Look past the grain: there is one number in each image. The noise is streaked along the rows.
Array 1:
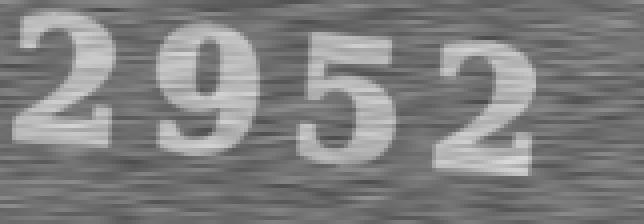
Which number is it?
2952
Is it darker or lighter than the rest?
lighter
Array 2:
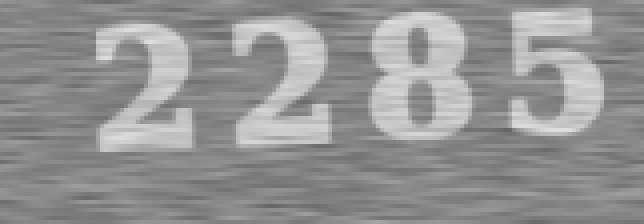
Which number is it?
2285
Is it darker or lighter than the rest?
lighter
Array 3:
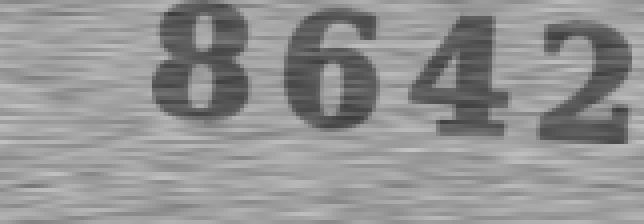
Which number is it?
8642
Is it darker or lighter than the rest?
darker
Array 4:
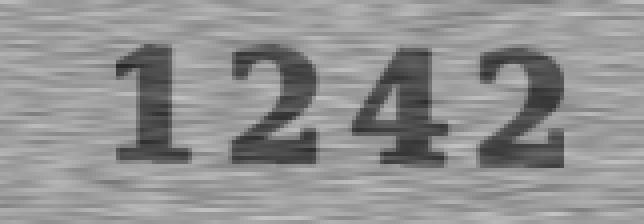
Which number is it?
1242
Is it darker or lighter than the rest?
darker
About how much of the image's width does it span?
two thirds
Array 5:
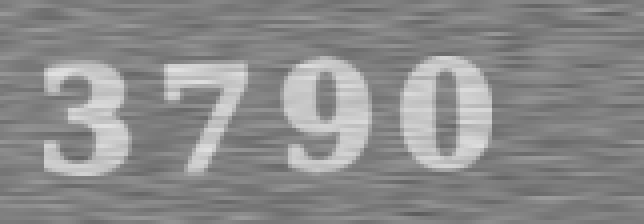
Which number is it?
3790
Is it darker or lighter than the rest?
lighter
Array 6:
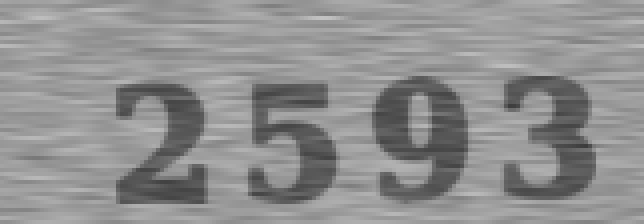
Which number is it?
2593
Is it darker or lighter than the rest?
darker
